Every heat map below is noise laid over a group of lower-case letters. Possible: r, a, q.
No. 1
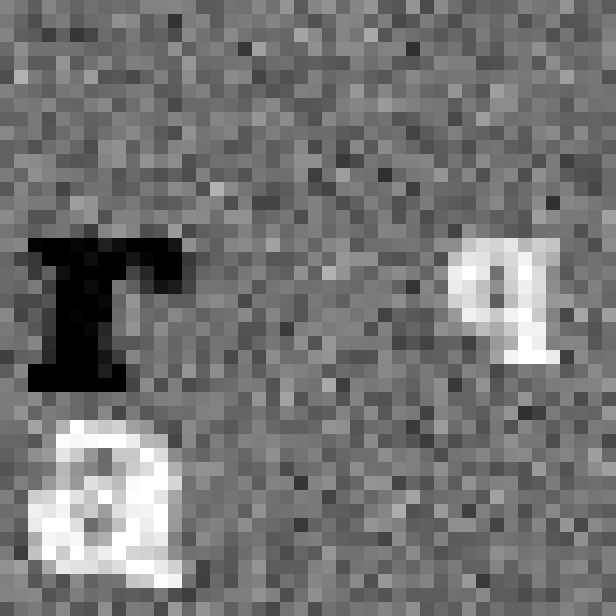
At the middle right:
q
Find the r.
middle left
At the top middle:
nothing
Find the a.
bottom left
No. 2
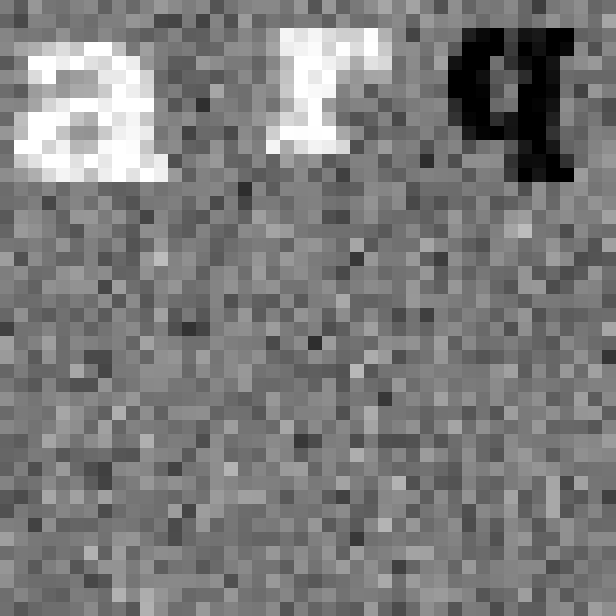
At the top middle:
r
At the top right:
q
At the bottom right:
nothing
